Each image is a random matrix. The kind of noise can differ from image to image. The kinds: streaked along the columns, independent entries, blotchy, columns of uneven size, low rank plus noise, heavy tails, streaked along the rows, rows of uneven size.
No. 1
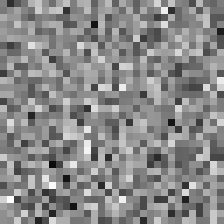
low rank plus noise
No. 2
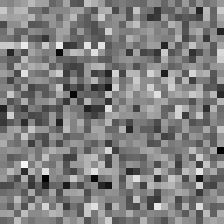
low rank plus noise
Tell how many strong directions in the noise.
three or four
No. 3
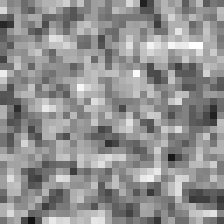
blotchy
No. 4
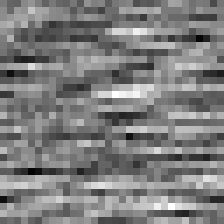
streaked along the rows
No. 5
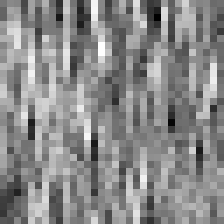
streaked along the columns
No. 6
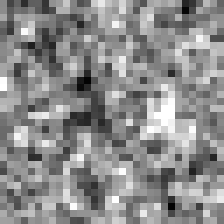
blotchy
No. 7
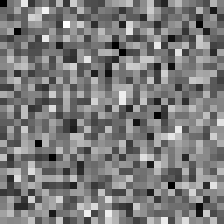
independent entries
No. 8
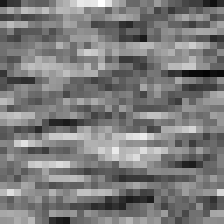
streaked along the rows
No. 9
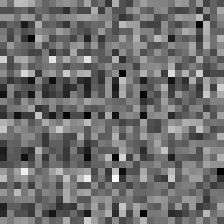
low rank plus noise
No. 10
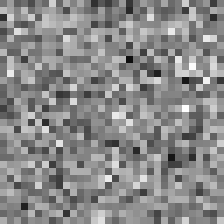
independent entries
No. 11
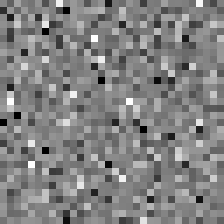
heavy tails
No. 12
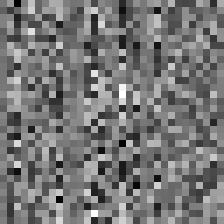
columns of uneven size
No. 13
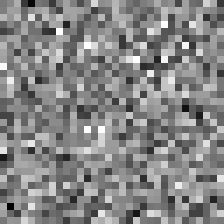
independent entries
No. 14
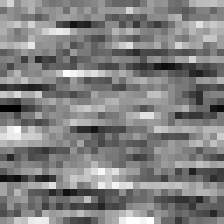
streaked along the rows
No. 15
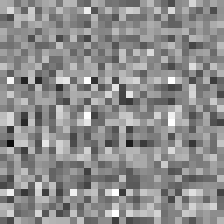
low rank plus noise
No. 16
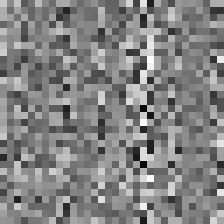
columns of uneven size
